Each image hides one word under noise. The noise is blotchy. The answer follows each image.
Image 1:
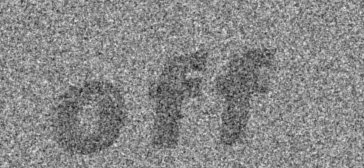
off
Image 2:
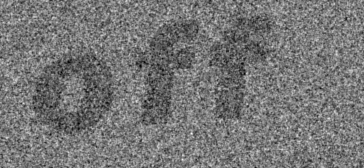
off
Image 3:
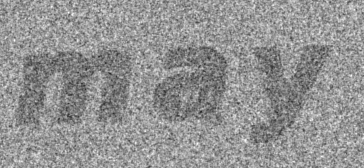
may
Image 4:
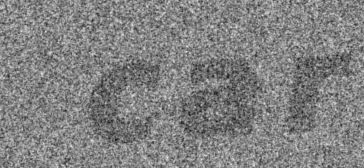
car
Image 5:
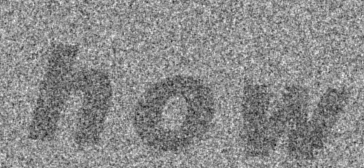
how
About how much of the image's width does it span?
nearly all
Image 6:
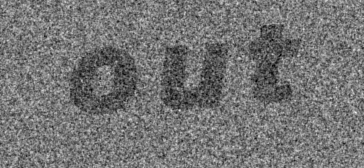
out
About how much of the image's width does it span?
two thirds
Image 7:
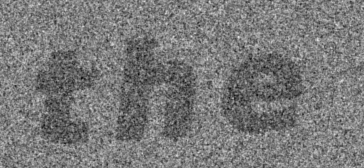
the
